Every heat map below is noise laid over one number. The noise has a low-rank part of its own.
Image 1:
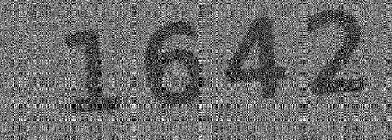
1642
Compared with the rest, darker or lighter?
darker
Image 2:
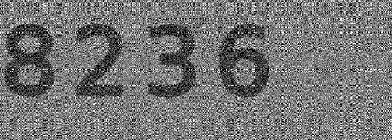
8236
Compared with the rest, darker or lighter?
darker
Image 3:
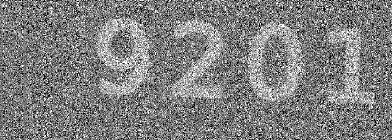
9201
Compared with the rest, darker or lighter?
lighter
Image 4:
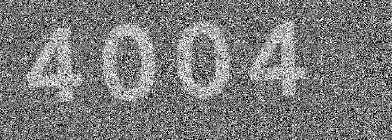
4004
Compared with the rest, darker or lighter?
lighter
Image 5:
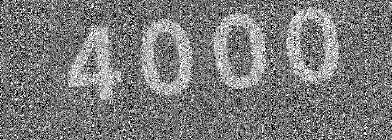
4000
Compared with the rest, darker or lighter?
lighter
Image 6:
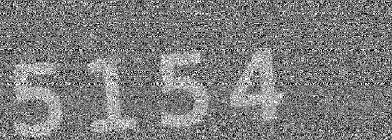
5154
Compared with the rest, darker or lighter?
lighter
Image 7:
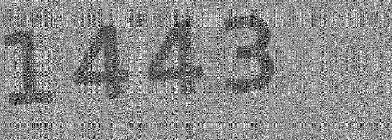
1443
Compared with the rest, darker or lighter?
darker
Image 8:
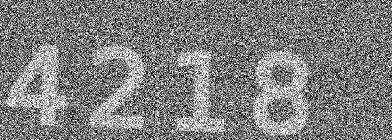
4218
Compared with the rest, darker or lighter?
lighter
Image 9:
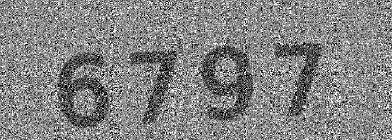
6797
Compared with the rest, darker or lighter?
darker
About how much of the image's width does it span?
two thirds
